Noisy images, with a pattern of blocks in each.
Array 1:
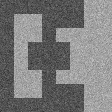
top and bottom mirror each other
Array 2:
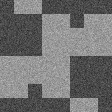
the same after a half turn
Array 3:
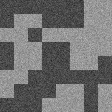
no symmetry
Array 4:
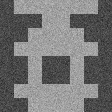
left and right mirror each other
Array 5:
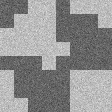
mirrored about the diagonal from the top left
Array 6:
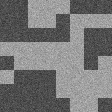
no symmetry
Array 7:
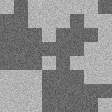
mirrored about the diagonal from the bottom left
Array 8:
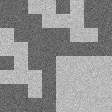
mirrored about the diagonal from the top left
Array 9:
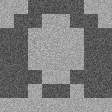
left and right mirror each other
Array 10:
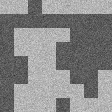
no symmetry
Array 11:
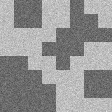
mirrored about the diagonal from the bottom left
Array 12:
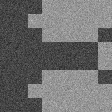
top and bottom mirror each other
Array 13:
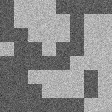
no symmetry
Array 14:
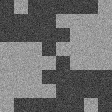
the same after a half turn
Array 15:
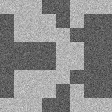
top and bottom mirror each other
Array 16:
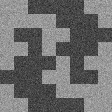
the same after a half turn
